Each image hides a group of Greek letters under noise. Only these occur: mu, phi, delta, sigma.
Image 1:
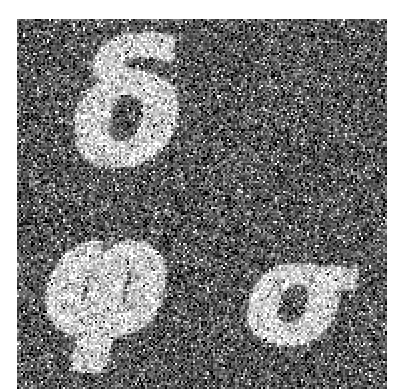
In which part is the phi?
bottom left
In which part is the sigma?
bottom right
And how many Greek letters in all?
3
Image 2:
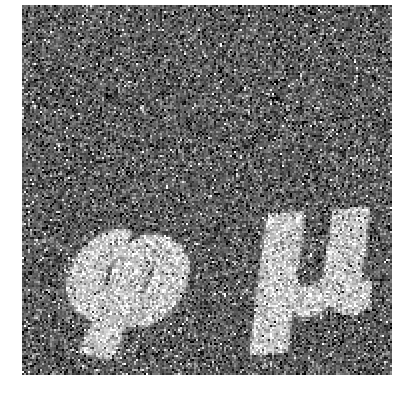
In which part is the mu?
bottom right
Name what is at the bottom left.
phi
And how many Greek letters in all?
2
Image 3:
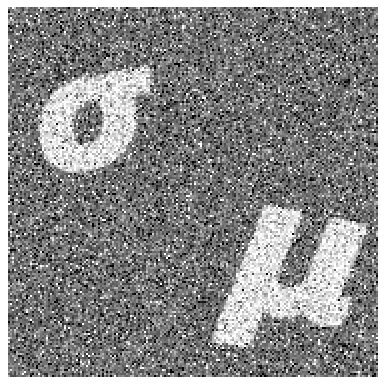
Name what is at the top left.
sigma
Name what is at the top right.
nothing
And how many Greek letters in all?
2
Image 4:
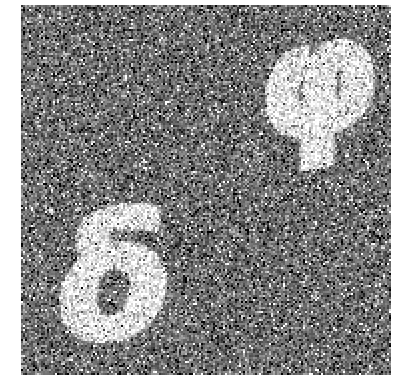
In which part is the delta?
bottom left
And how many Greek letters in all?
2
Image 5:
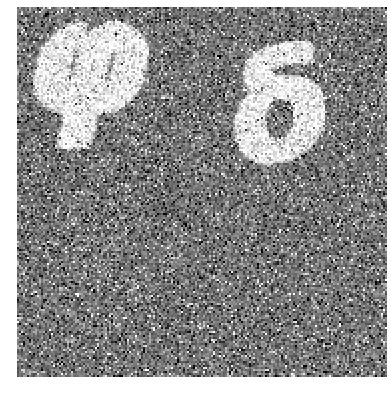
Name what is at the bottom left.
nothing
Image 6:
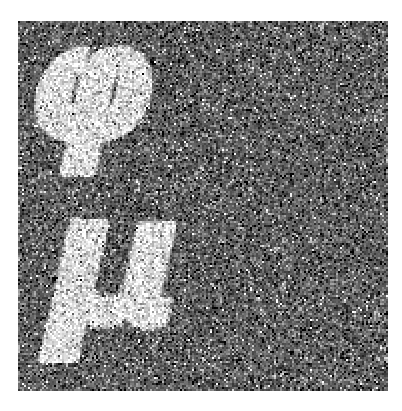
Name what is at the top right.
nothing
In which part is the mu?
bottom left
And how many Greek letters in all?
2
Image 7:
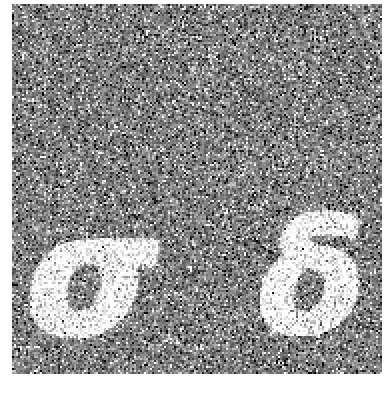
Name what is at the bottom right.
delta
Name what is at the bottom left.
sigma
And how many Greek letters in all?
2
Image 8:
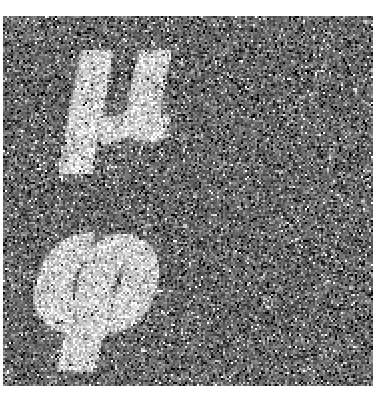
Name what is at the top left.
mu
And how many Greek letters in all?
2
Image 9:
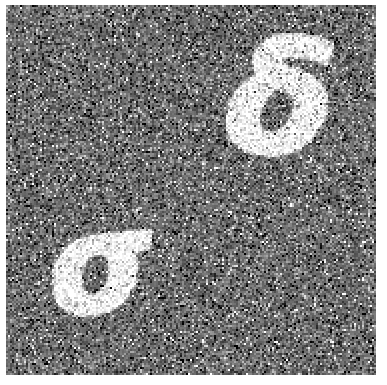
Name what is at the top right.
delta
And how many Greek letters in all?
2
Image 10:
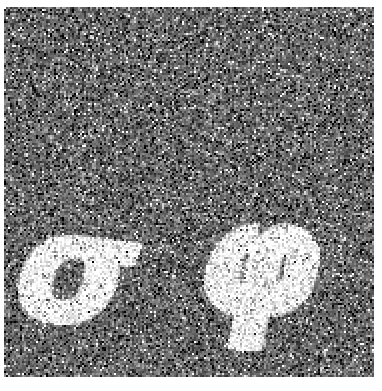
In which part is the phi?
bottom right
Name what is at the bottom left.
sigma
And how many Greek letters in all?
2
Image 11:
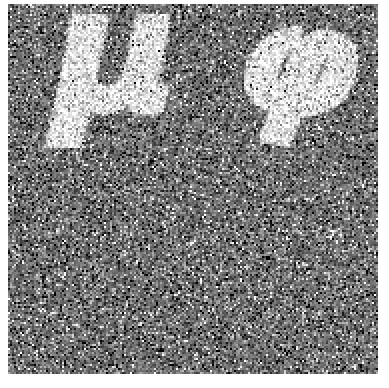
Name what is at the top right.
phi
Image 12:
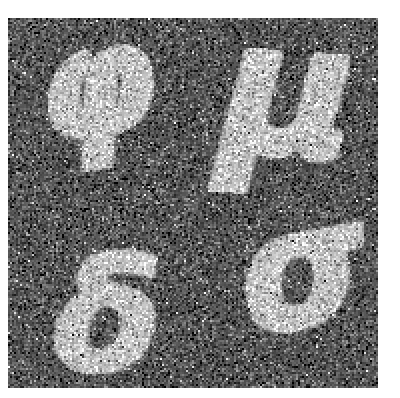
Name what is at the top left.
phi
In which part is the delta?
bottom left
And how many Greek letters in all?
4
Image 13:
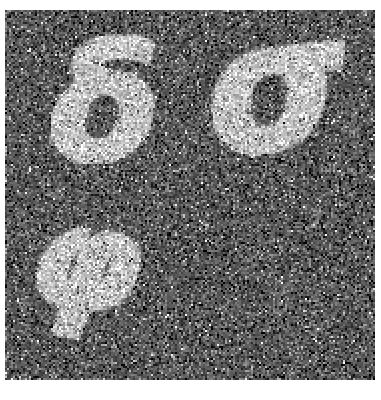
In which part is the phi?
bottom left
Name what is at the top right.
sigma
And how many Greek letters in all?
3
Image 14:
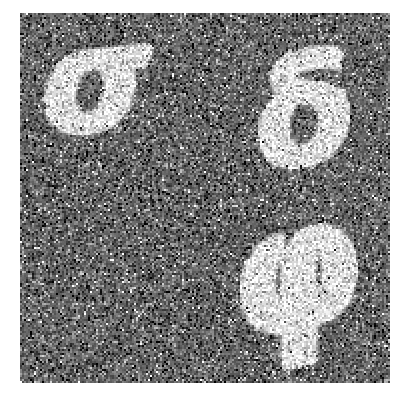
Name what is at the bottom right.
phi
